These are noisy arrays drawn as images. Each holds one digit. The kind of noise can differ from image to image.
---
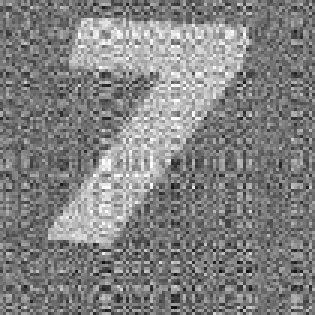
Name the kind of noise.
low rank plus noise
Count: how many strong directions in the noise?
one
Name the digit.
7
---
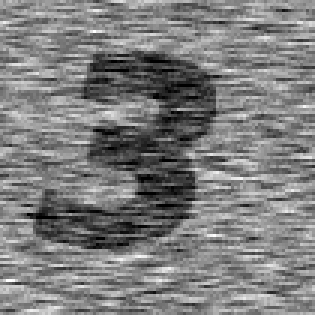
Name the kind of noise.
streaked along the rows
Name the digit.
3
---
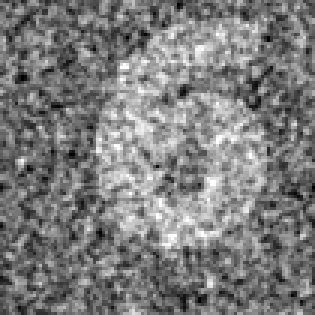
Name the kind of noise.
blotchy
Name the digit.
6
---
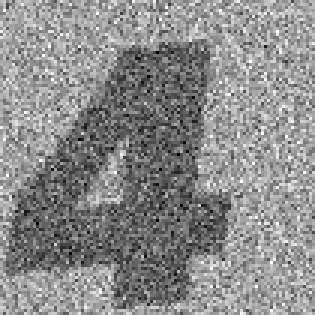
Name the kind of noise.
independent entries
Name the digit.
4
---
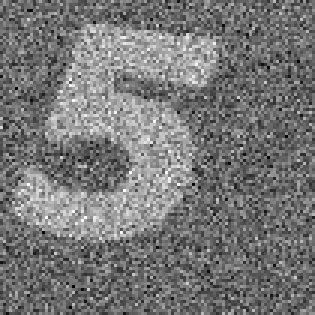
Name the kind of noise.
independent entries
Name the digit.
5
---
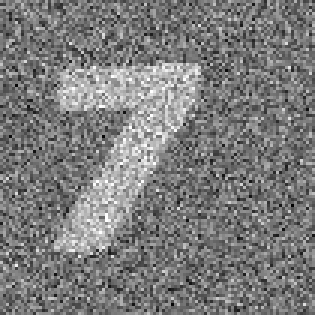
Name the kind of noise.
independent entries
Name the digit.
7
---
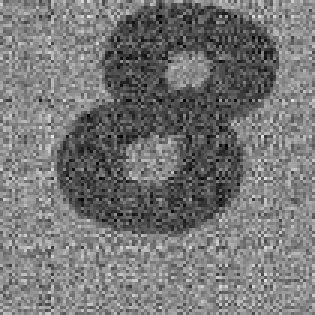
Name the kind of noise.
low rank plus noise
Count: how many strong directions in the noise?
two
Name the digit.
8
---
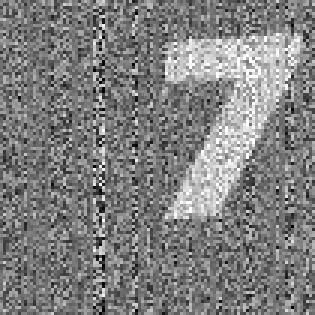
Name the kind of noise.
columns of uneven size
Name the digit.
7
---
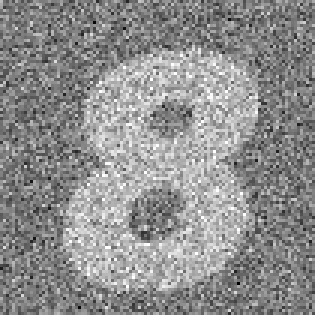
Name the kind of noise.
independent entries
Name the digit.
8
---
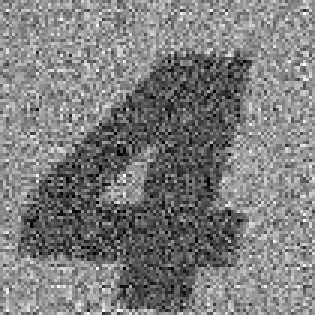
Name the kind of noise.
low rank plus noise
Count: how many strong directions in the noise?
five to eight
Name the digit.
4
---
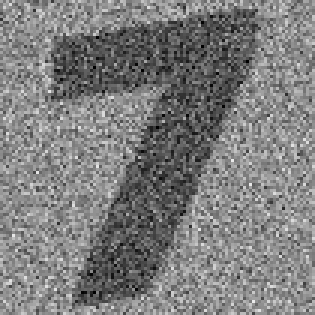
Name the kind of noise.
independent entries
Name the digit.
7
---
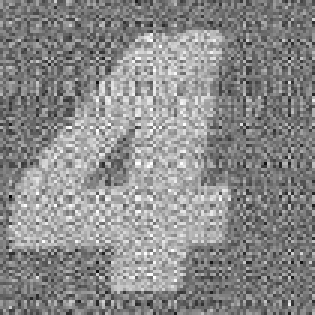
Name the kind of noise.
low rank plus noise
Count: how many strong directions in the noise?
one
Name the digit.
4
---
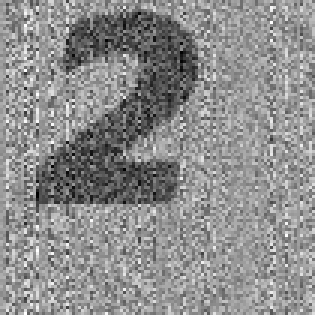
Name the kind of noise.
columns of uneven size
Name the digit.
2
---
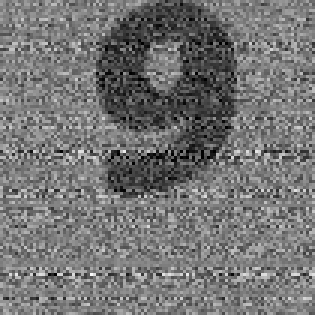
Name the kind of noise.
rows of uneven size
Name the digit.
9
